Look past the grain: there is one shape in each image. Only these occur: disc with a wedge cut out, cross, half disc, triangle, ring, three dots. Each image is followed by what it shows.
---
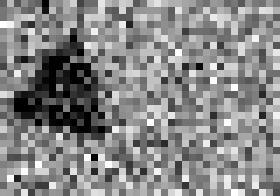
triangle
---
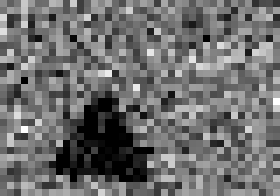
triangle
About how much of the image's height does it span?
half
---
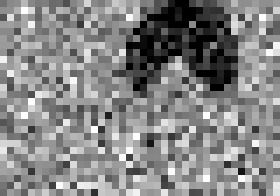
disc with a wedge cut out
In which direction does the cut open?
down
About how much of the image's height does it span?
half
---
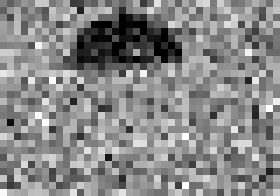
half disc
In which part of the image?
top middle
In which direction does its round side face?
up
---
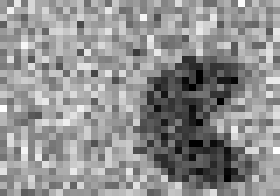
disc with a wedge cut out
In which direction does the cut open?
right
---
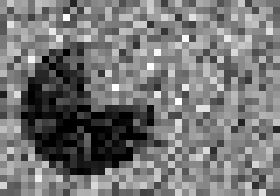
disc with a wedge cut out
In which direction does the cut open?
up and right
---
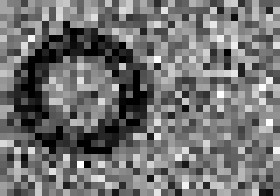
ring
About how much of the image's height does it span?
two thirds
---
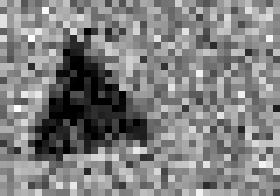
triangle
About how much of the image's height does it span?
two thirds
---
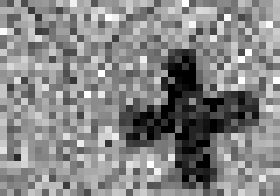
cross
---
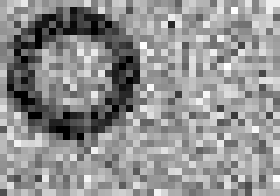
ring
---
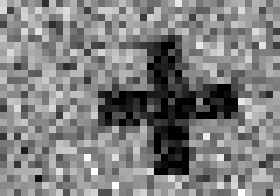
cross
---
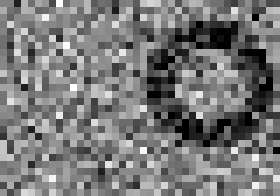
ring
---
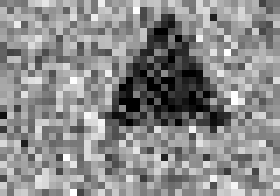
triangle
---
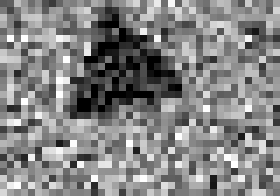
triangle
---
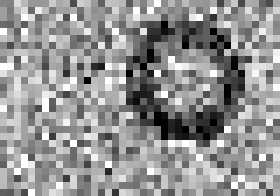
ring
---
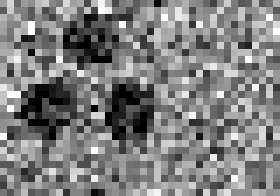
three dots
